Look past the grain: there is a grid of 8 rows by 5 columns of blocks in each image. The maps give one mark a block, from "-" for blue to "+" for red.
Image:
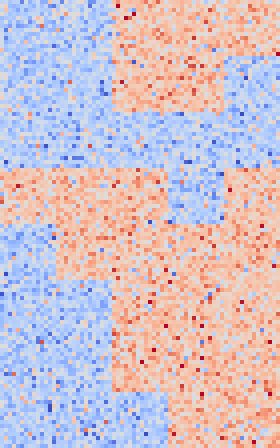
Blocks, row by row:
- - + + +
- - + + -
- - - - -
+ + + - +
- + + + +
- - + + +
- - + + +
- - - + +
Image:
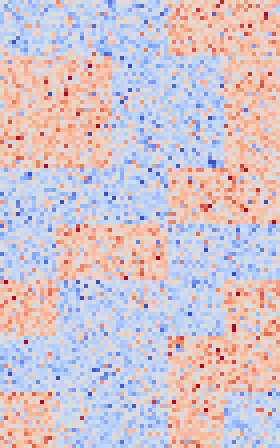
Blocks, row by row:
- - - + +
+ + - - +
+ + - - +
- - - + +
- + + - -
+ - - - +
- - - + +
+ - - + -
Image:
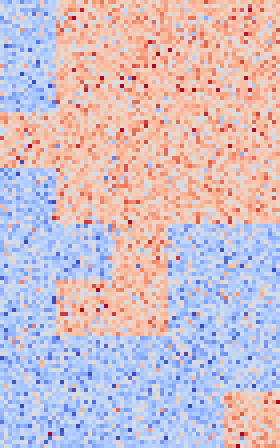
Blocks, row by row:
- + + + +
- + + + +
+ + + + +
- + + + +
- - + - -
- + + - -
- - - - -
- - - - +
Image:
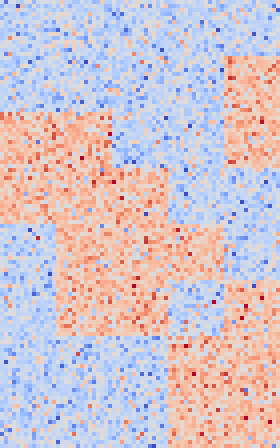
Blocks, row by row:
- - - - -
- - - - +
+ + - - +
+ + + - -
- + + + -
- + + - +
- - - + +
- - - + +
